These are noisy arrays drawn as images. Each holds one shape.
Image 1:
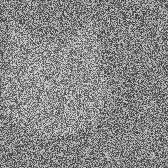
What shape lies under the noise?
cat's head
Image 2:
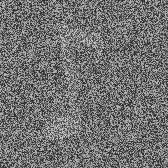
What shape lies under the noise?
musical note
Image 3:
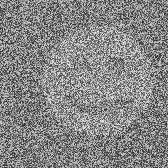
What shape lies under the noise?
smiling face
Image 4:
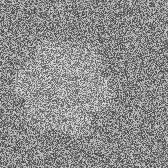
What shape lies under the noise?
flower
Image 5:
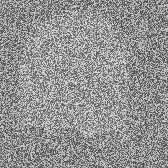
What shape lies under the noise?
ghost
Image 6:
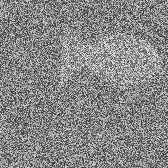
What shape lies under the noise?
fish
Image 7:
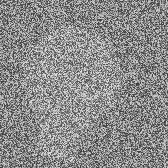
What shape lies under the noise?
light bulb
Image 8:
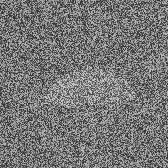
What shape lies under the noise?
umbrella
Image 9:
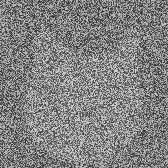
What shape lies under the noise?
cat's head
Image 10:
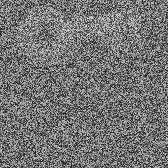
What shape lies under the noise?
key
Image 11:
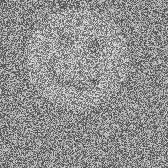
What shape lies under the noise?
smiling face
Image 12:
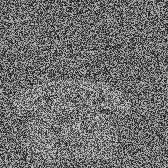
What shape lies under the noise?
telephone
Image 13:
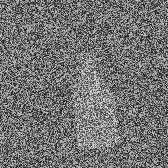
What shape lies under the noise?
bottle
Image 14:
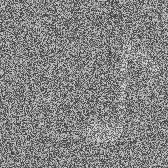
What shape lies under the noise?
musical note
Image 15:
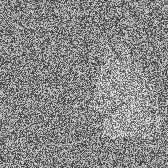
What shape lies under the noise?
chess knight
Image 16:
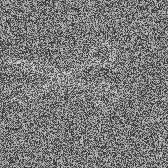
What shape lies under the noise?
pair of scissors
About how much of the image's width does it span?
two thirds
